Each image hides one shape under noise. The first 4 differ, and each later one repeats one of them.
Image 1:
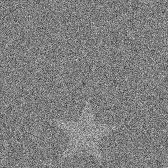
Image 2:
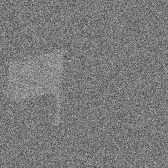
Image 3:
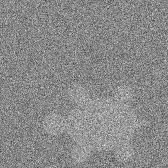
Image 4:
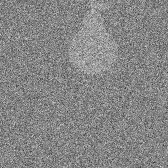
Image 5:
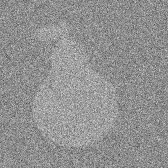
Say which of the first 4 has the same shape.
4
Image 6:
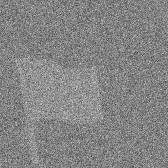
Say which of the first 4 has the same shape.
2
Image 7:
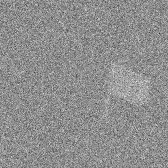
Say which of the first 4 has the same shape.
2
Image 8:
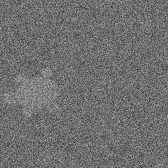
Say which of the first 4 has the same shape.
3
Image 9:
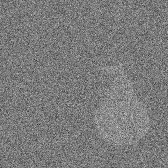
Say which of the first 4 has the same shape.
4
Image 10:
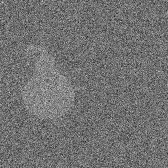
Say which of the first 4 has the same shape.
4
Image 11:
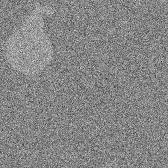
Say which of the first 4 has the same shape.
4
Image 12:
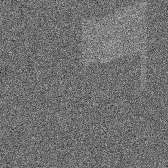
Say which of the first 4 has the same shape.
2
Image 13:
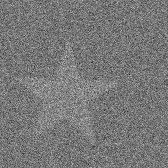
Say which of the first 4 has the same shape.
1
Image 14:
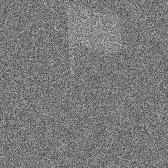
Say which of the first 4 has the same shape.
2
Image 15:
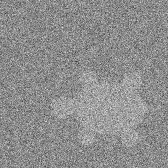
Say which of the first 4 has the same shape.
3
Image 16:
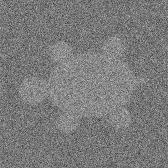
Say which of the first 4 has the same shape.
3
